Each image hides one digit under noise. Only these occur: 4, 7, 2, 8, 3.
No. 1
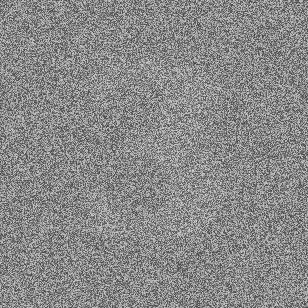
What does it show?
light 3
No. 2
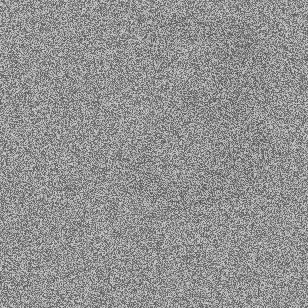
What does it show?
dark 3
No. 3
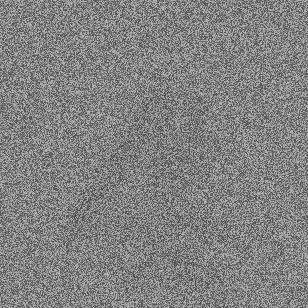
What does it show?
dark 4
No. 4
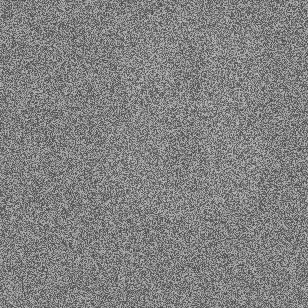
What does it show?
light 8
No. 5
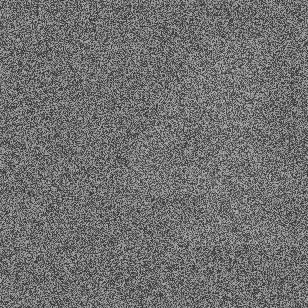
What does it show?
light 4
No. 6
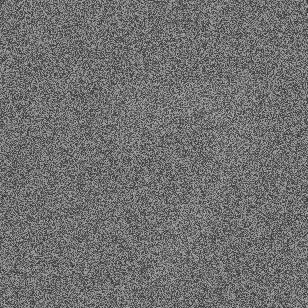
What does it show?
light 7
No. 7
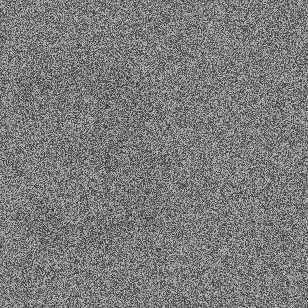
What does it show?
dark 3
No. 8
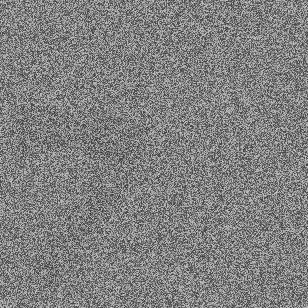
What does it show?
dark 7
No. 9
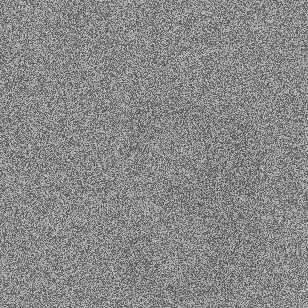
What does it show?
dark 3
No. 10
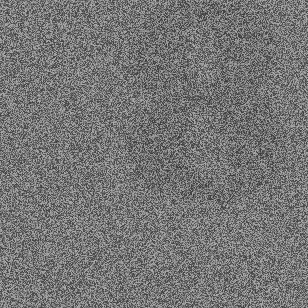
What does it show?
dark 8
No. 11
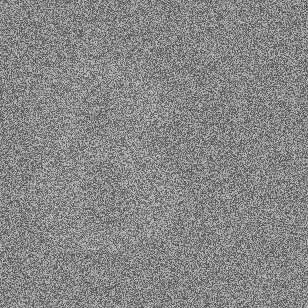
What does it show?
light 8
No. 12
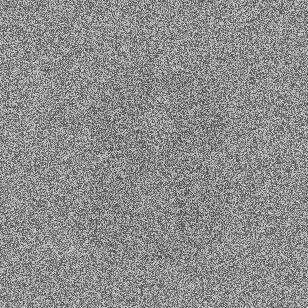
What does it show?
dark 8
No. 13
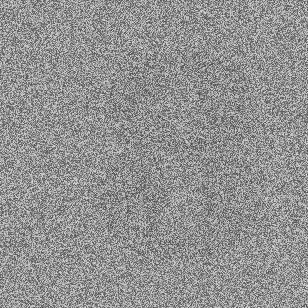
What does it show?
dark 8
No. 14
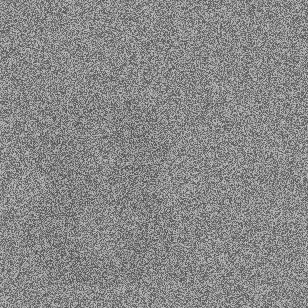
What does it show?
dark 8
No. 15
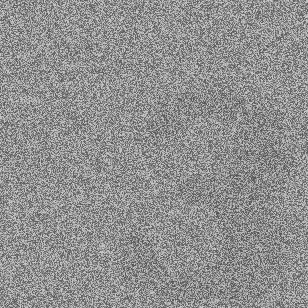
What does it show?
dark 3
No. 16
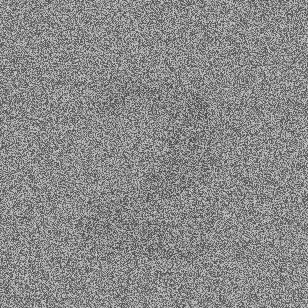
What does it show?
dark 2
